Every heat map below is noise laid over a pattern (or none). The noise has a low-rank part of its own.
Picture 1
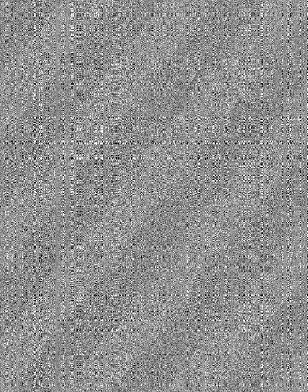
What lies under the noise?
diagonal stripes
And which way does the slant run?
bottom left to top right
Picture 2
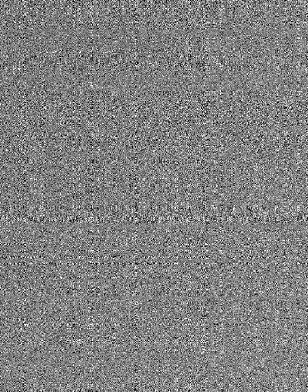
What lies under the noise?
a smooth slope
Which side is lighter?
bottom right
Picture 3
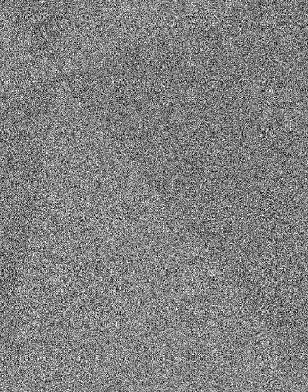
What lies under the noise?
spokes from one point
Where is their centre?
top left
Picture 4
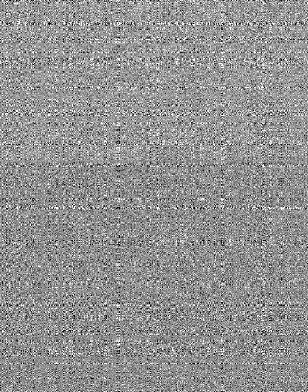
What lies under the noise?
a sharp edge
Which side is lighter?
top
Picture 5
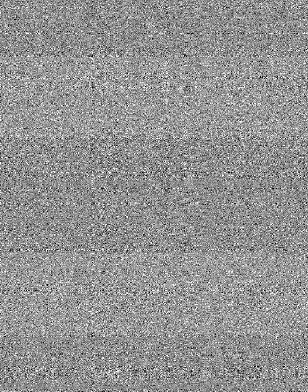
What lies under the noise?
horizontal stripes
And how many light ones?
2
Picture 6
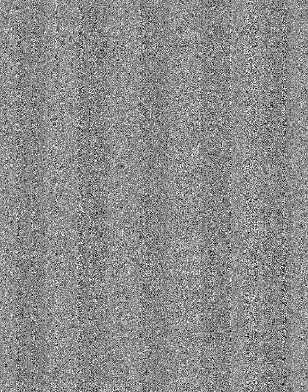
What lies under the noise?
vertical stripes
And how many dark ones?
5
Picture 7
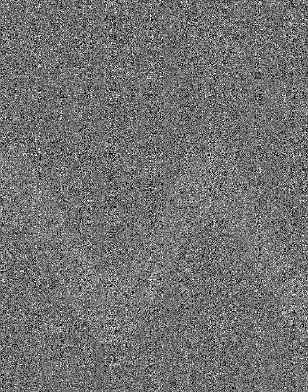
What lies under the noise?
a wavy band
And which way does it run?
left to right
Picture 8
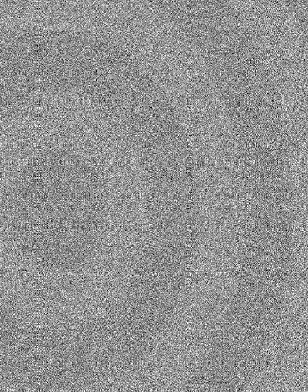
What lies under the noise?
rings round one point
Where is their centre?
middle left
